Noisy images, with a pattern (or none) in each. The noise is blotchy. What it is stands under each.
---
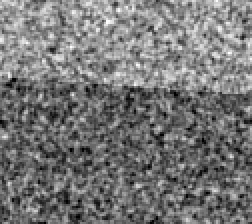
a sharp edge
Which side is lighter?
top
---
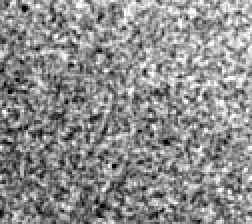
a smooth slope
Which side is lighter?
top right
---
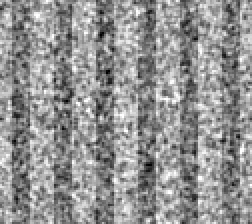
vertical stripes
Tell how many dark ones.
6
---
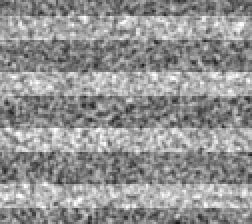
horizontal stripes
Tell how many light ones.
4
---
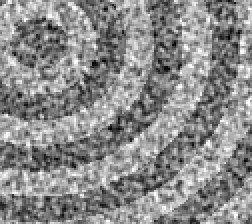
rings round one point
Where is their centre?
top left
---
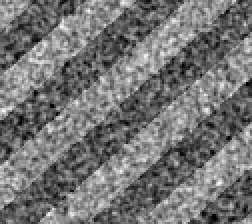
diagonal stripes
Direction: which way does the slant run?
bottom left to top right
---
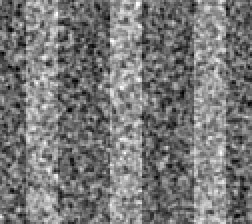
vertical stripes
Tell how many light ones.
3
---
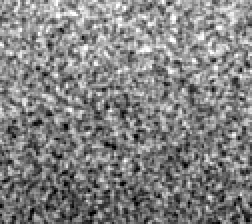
a smooth slope
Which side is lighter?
top
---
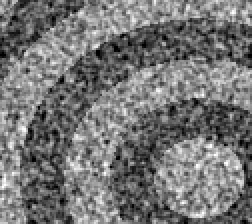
rings round one point
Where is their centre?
bottom right
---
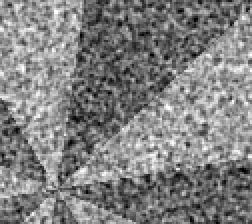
spokes from one point
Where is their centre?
bottom left
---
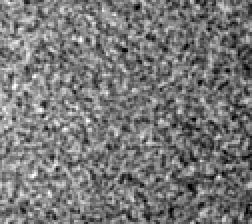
a smooth slope
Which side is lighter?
left
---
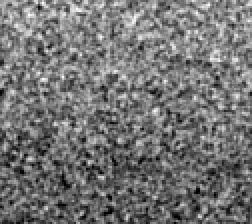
a smooth slope
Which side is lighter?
top
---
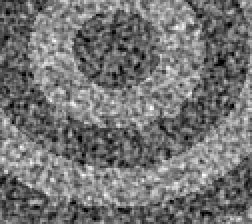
rings round one point
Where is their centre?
top middle
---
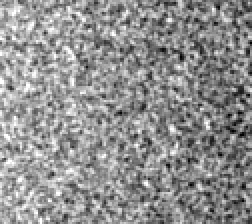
a smooth slope
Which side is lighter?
left
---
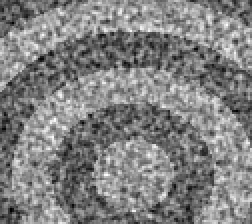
rings round one point
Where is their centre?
bottom middle
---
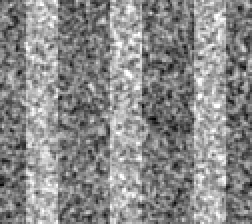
vertical stripes
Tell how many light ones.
3
